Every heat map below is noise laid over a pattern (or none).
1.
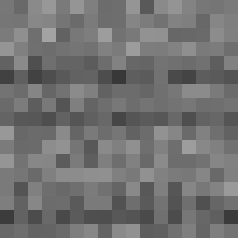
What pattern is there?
bands of rows
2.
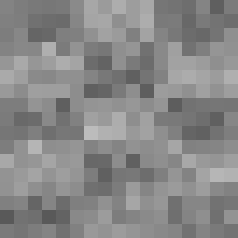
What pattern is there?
a checkerboard
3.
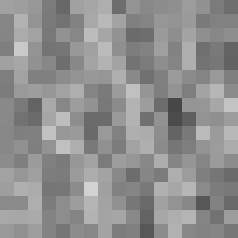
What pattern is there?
a checkerboard
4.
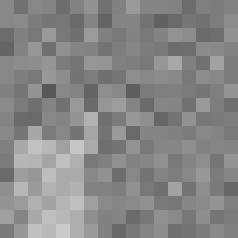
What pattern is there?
one block
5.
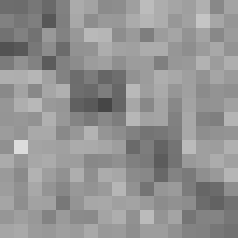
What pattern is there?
blocks along the diagonal
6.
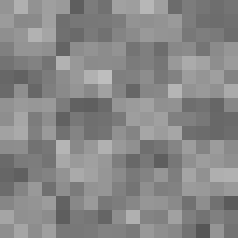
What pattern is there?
a checkerboard
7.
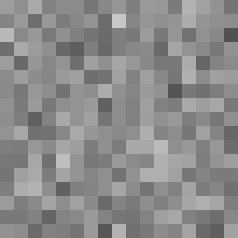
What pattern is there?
only noise
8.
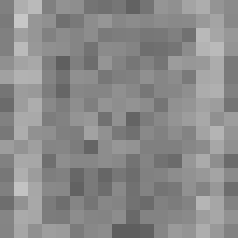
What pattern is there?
bands of columns
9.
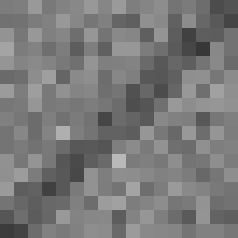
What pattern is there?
a diagonal band
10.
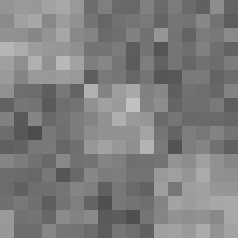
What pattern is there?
blocks along the diagonal
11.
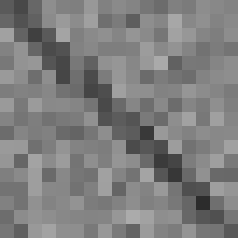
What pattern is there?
a diagonal band
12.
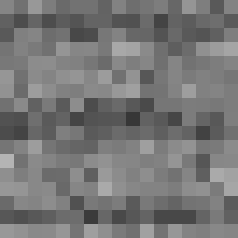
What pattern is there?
bands of rows
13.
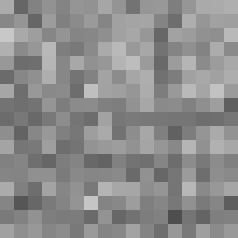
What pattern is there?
bands of rows crossing bands of columns
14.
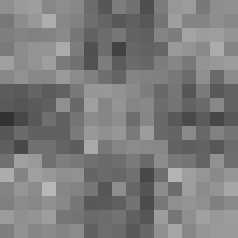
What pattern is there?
a checkerboard
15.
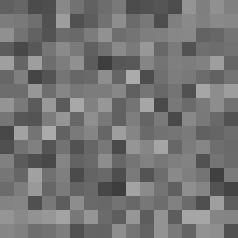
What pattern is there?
only noise
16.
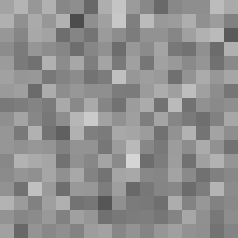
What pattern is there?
only noise
